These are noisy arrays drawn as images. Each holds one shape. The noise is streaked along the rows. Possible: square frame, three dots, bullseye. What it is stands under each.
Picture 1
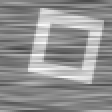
light square frame
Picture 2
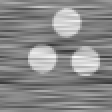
light three dots
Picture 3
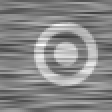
light bullseye
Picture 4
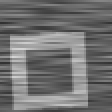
light square frame
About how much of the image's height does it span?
two thirds
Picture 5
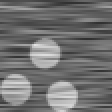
light three dots
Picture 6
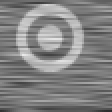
light bullseye
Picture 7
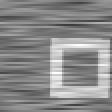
light square frame
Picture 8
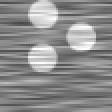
light three dots
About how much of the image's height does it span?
two thirds
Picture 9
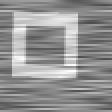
light square frame
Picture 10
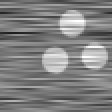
light three dots
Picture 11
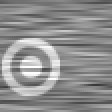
light bullseye
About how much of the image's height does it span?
half
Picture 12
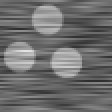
light three dots
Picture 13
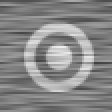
light bullseye
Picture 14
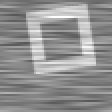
light square frame
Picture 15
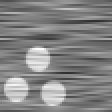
light three dots
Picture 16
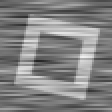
light square frame
